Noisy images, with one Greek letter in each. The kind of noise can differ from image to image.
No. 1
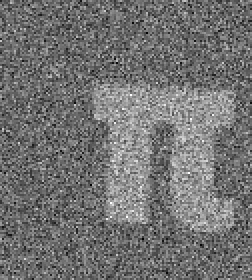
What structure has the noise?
independent entries
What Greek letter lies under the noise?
pi
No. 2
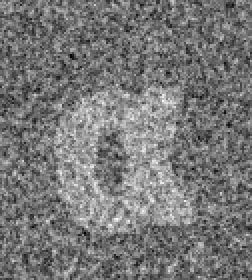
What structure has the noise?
blotchy
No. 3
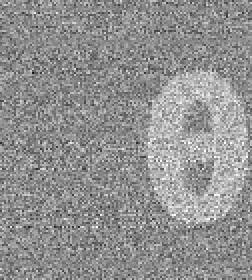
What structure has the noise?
rows of uneven size
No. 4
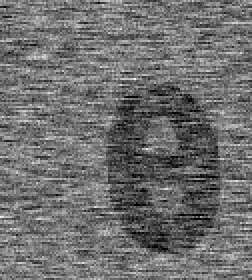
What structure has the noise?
streaked along the rows
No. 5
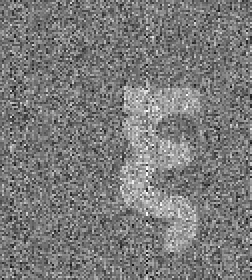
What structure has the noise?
columns of uneven size
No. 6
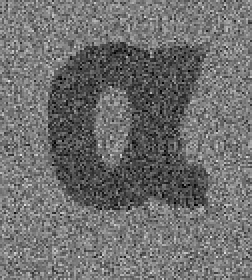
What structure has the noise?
low rank plus noise
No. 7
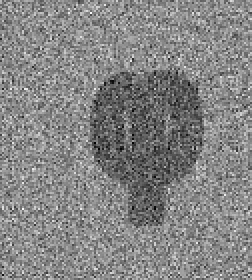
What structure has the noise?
low rank plus noise
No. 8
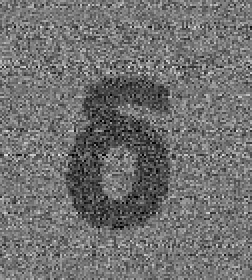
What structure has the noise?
rows of uneven size
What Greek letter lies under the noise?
delta
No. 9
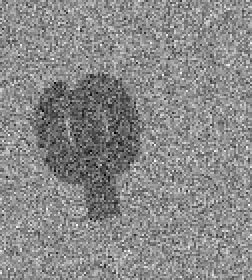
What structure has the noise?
independent entries
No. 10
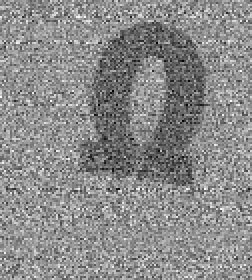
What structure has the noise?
rows of uneven size
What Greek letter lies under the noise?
omega
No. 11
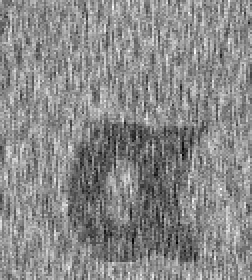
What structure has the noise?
streaked along the columns
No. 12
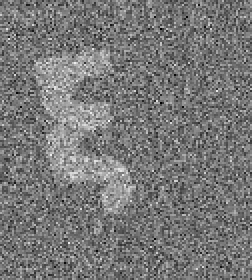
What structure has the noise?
low rank plus noise
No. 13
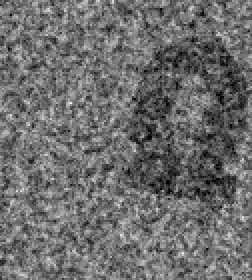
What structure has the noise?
blotchy
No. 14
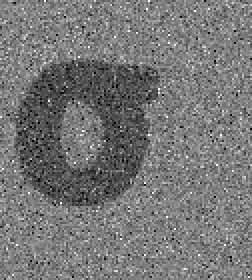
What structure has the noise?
heavy tails
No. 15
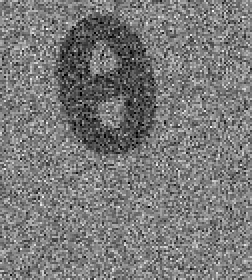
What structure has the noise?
low rank plus noise
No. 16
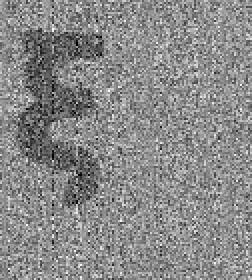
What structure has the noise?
columns of uneven size
